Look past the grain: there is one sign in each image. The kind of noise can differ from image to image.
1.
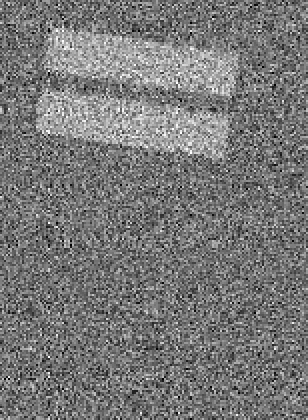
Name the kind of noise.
low rank plus noise
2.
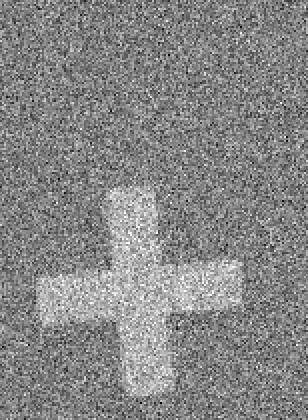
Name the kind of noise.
independent entries
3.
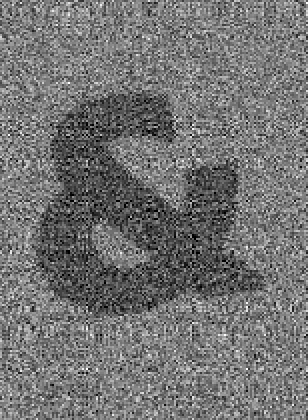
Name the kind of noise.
low rank plus noise
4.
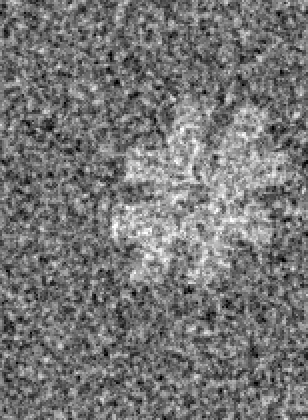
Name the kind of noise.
blotchy
